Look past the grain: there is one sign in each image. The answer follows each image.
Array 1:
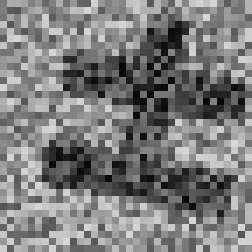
plus-minus sign
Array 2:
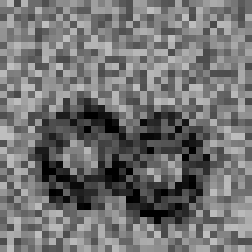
infinity sign
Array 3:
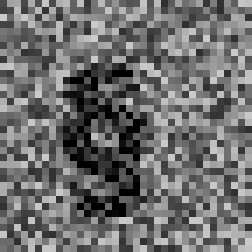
section sign
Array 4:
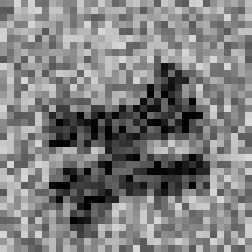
not-equal sign
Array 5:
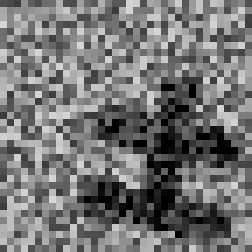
plus-minus sign
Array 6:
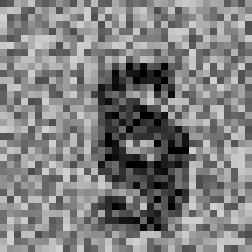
section sign
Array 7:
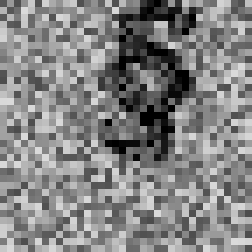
section sign
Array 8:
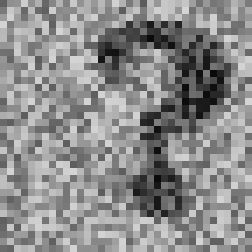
question mark
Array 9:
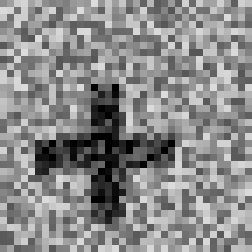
plus sign
